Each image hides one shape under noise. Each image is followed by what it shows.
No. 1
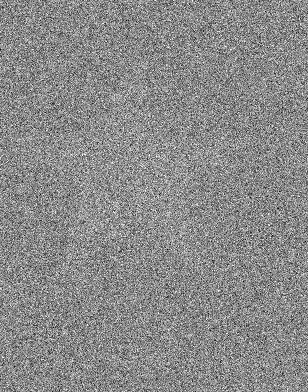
light star
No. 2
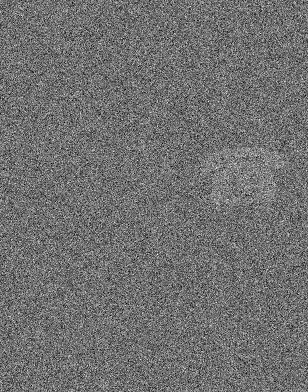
light telephone, middle right
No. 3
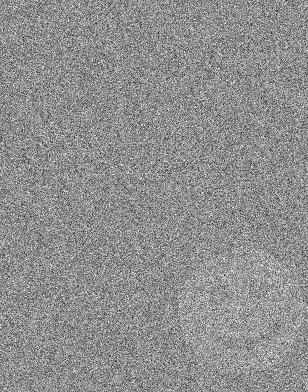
light smiling face, bottom right
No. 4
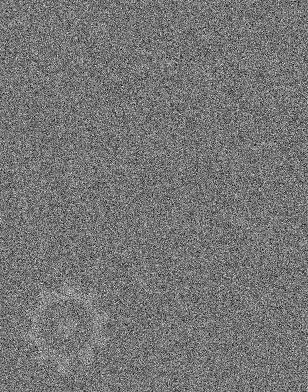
light gear, bottom left
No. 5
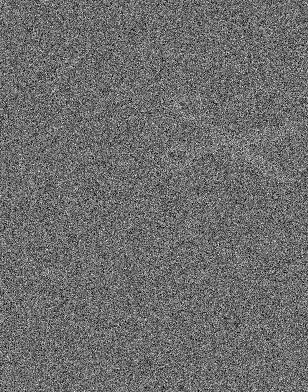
light pair of scissors
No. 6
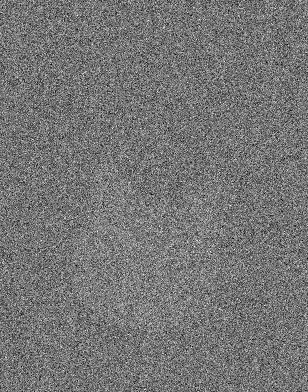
light cat's head
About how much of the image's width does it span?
half
